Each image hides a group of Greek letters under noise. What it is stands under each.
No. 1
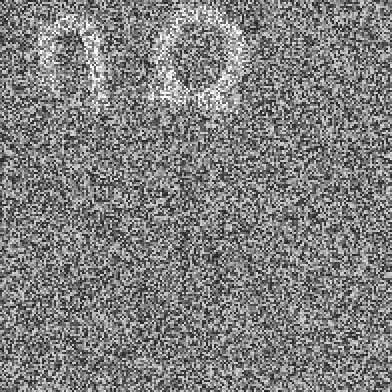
top left: light eta; top middle: light omega
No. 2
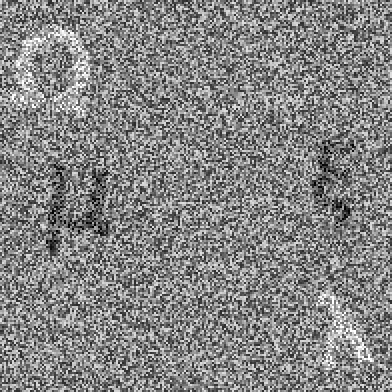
top left: light omega; middle left: dark mu; middle right: dark xi; bottom right: light lambda
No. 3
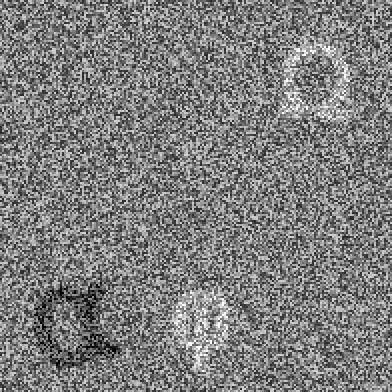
top right: light omega; bottom left: dark alpha; bottom middle: light phi
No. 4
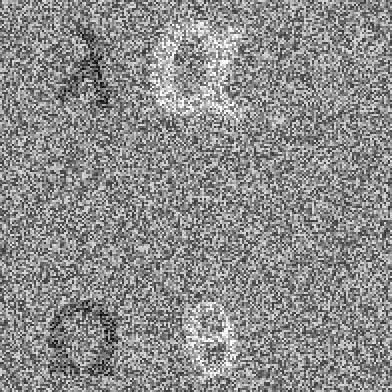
top left: dark lambda; top middle: light alpha; bottom left: dark omega; bottom middle: light theta
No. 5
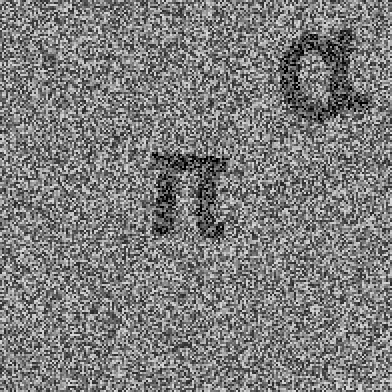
top right: dark alpha; centre: dark pi
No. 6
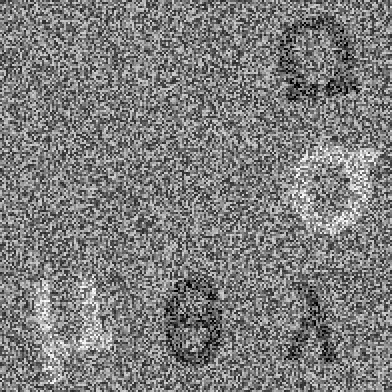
top right: dark omega; middle right: light sigma; bottom left: light mu; bottom middle: dark theta; bottom right: dark lambda
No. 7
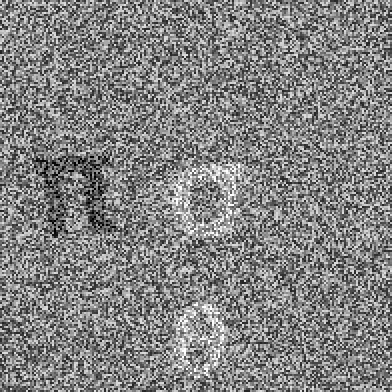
middle left: dark pi; centre: light sigma; bottom middle: light theta
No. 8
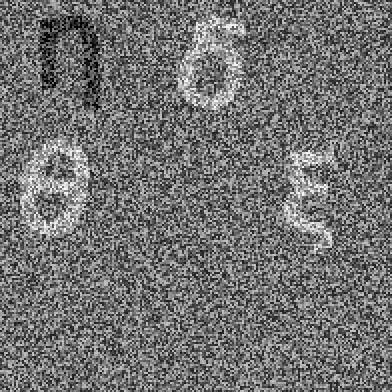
top left: dark eta; top middle: light delta; middle left: light theta; middle right: light xi
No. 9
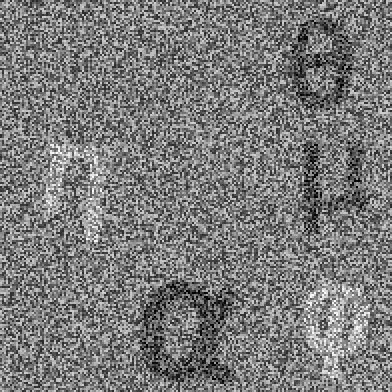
top right: dark theta; middle left: light eta; middle right: dark mu; bottom middle: dark alpha; bottom right: light phi
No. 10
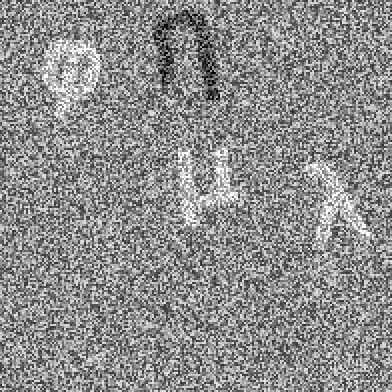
top left: light phi; top middle: dark eta; centre: light mu; middle right: light lambda
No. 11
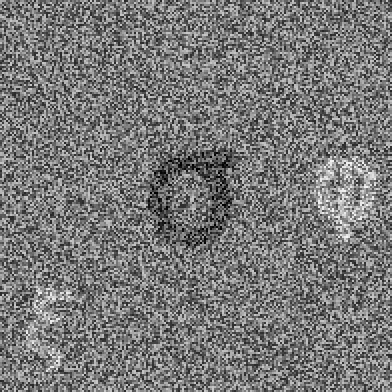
centre: dark sigma; middle right: light phi; bottom left: light xi
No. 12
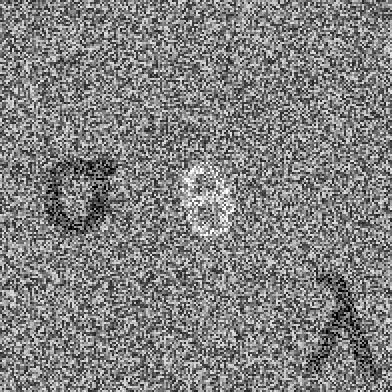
middle left: dark sigma; centre: light theta; bottom right: dark lambda
